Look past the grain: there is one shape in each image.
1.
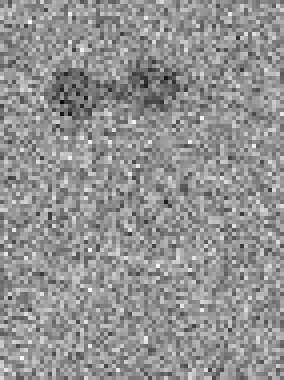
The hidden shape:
dumbbell
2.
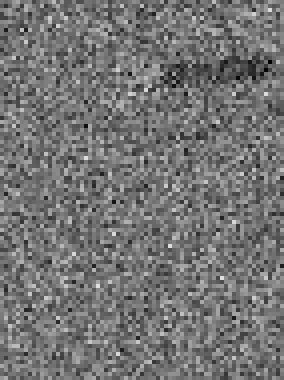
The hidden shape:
bar
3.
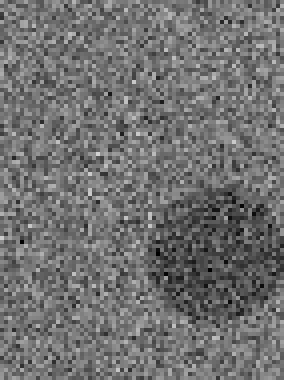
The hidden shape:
disc
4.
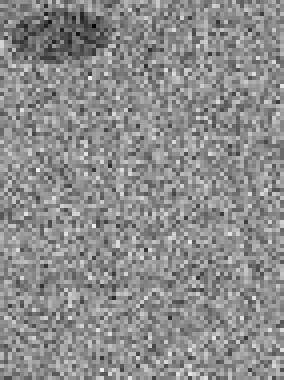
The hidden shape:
ellipse
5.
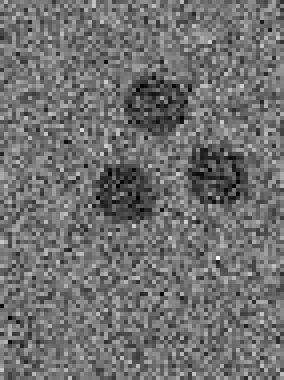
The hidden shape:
three dots
